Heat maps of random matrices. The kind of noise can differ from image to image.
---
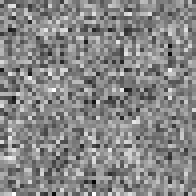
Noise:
low rank plus noise
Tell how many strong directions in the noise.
two
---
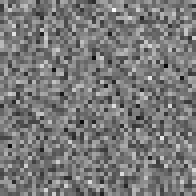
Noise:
independent entries
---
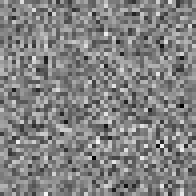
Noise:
low rank plus noise
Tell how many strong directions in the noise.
five to eight
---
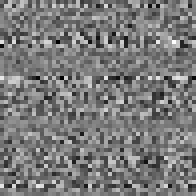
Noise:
rows of uneven size
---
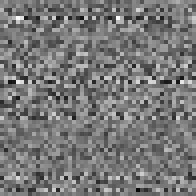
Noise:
rows of uneven size
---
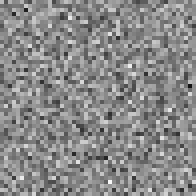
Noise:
independent entries
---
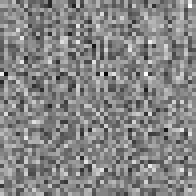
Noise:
low rank plus noise
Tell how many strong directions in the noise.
three or four
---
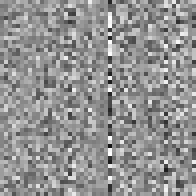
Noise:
columns of uneven size
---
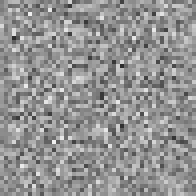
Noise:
low rank plus noise
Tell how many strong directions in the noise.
five to eight
